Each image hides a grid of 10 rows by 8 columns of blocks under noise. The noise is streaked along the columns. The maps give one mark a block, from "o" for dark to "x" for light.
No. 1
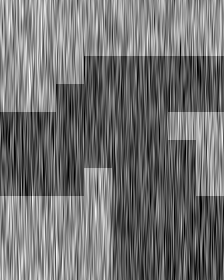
x x x x x x x x
x x x x x x x x
x x x o o o o o
x x o o o o o o
o o o o o o x x
o o o o o o o x
o o o x o o o x
x x x x o o o o
x x x x o o o o
x x x x o o o o
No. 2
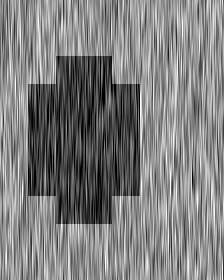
x x x x x x x x
x x x x x x x x
x x o o x x x x
x o o o o x x x
x o o o o x x x
x o o o o x x x
x o o o o x x x
x x o o x x x x
x x x x x x x x
x x x x x x x x
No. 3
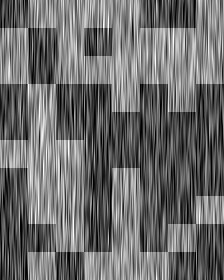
o x x x x o o x
x o x o x x x x
x o x x x x x x
o x o o x o x o
o x o o o o o o
x x x o o o o o
o x x o x o o o
o x x o x o o x
o o x o x o x o
o x o x x x o o
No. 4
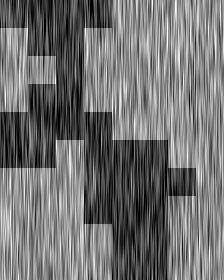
o o o o x x x x
x o o x x x x x
x x o x x x x x
x o o x x x x x
o o o o x x x x
o o x o o o x x
x x x o o o o x
x x x o o o x x
x x x x o o x x
x x x x o o x x
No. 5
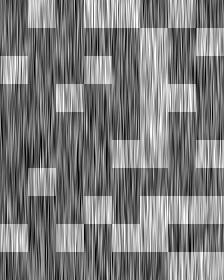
o x o x x o x o
o o o o o x o x
x o o x o x o o
o o x o o x x o
o o o o o x o o
o o o o x x o x
o x o o o o o o
o o o x o x x x
x o x o x x o o
o o o o o o x x
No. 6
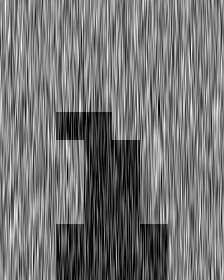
x x x x x x x x
x x x x x x x x
x x x x x x x x
x x x x x x x x
x x o o x x x x
x x x o o x x x
x x x o o x x x
x x x o o x x x
x x o o o o x x
x x o o o o x x
